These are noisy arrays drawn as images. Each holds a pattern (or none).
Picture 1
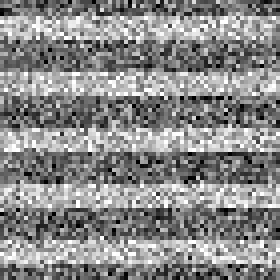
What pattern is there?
horizontal stripes
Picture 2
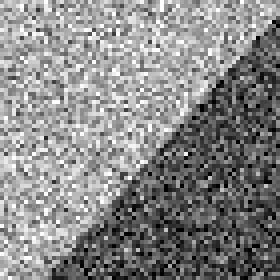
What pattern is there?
a sharp edge
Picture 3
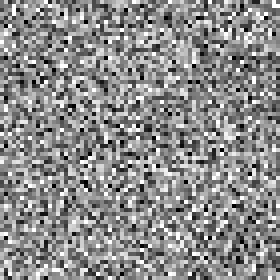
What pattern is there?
only noise
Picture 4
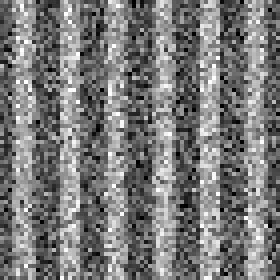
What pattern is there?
vertical stripes
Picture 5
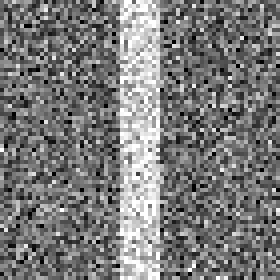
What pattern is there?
one vertical stripe
